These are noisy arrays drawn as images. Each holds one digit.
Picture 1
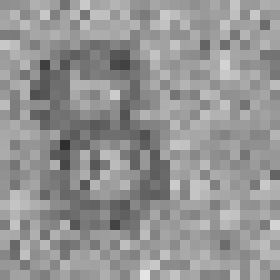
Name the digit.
8
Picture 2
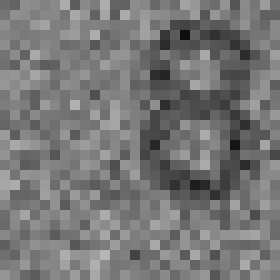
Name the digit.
8
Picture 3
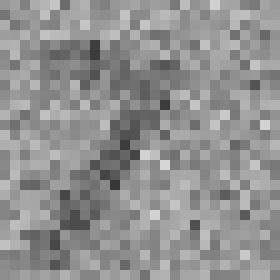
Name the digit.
7
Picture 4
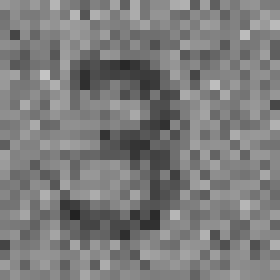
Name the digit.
3
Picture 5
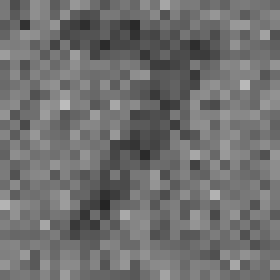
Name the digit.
7
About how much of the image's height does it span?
nearly all
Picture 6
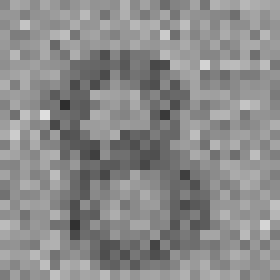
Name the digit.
8
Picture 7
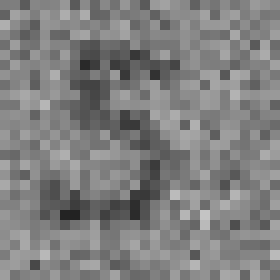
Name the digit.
5
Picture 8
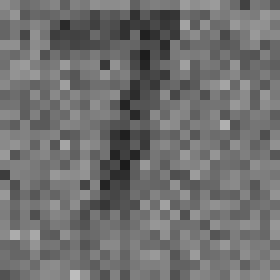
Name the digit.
7
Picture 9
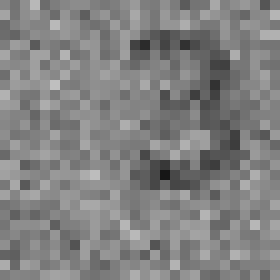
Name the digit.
3
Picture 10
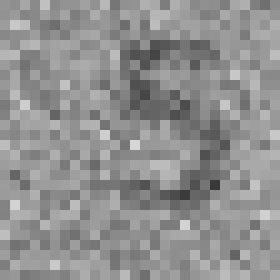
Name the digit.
5
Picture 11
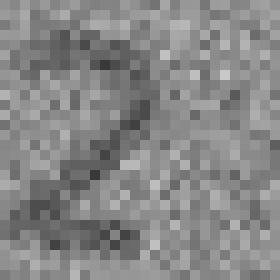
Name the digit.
2
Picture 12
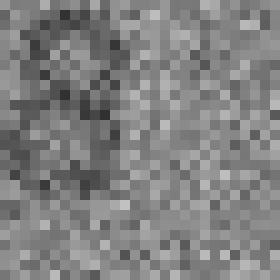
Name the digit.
8
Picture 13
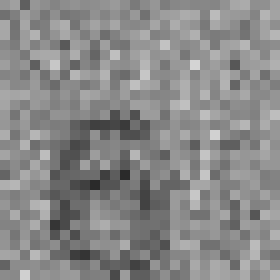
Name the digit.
6
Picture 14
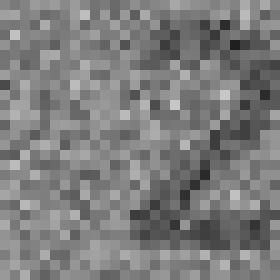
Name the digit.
2
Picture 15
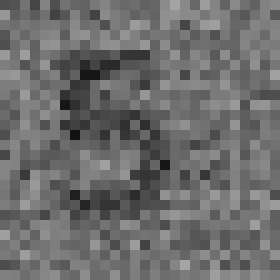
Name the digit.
5
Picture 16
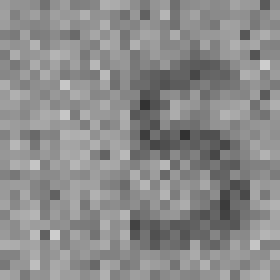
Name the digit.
5
